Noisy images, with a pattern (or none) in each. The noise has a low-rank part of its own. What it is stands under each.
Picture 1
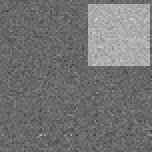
one block
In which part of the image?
top right
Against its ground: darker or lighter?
lighter
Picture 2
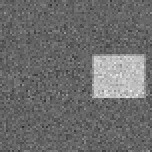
one block
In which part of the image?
middle right
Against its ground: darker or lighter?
lighter
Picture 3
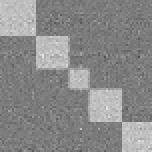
blocks along the diagonal
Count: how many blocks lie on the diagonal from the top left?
5
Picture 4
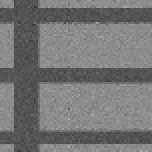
bands of rows crossing bands of columns
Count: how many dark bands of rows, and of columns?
3 and 1
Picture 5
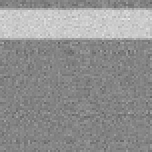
one band of rows
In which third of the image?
top
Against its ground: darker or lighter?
lighter
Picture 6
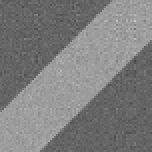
a diagonal band
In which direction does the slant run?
bottom left to top right
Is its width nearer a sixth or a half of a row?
a half
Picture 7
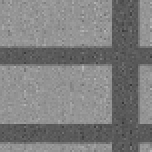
bands of rows crossing bands of columns
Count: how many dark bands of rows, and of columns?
2 and 1
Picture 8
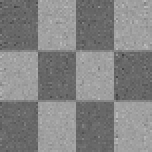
a checkerboard
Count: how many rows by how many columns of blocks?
3 by 4
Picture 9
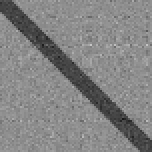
a diagonal band
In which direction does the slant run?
top left to bottom right
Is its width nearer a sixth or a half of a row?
a sixth
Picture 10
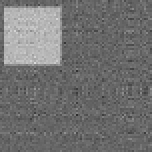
one block
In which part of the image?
top left
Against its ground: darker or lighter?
lighter
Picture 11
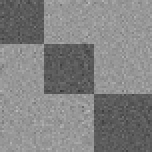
blocks along the diagonal
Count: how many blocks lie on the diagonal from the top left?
3
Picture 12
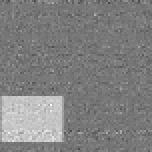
one block
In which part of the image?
bottom left
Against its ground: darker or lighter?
lighter
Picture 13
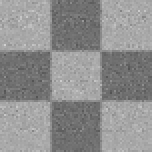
a checkerboard
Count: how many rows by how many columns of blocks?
3 by 3
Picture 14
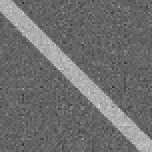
a diagonal band
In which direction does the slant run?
top left to bottom right
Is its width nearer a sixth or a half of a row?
a sixth
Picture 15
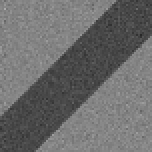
a diagonal band
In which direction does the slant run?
bottom left to top right
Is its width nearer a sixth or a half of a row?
a half
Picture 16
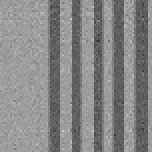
bands of columns
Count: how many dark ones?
5
